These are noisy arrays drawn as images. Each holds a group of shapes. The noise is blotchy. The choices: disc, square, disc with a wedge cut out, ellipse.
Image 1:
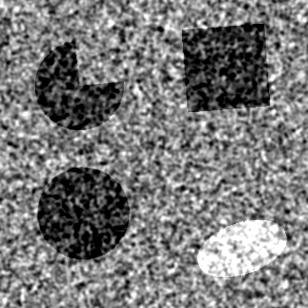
top left: dark disc with a wedge cut out; top right: dark square; bottom left: dark disc; bottom right: light ellipse
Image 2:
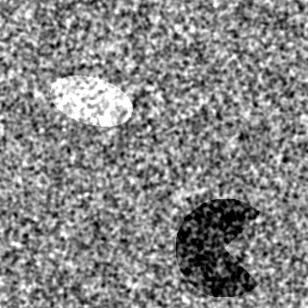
top left: light ellipse; bottom right: dark disc with a wedge cut out
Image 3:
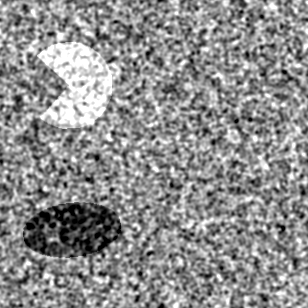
top left: light disc with a wedge cut out; bottom left: dark ellipse
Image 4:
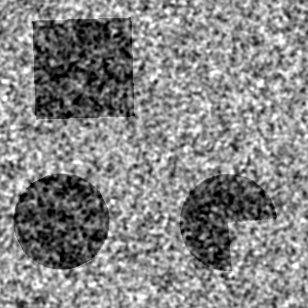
top left: dark square; bottom left: dark disc; bottom right: dark disc with a wedge cut out
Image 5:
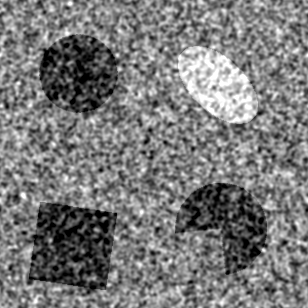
top left: dark disc; top right: light ellipse; bottom left: dark square; bottom right: dark disc with a wedge cut out
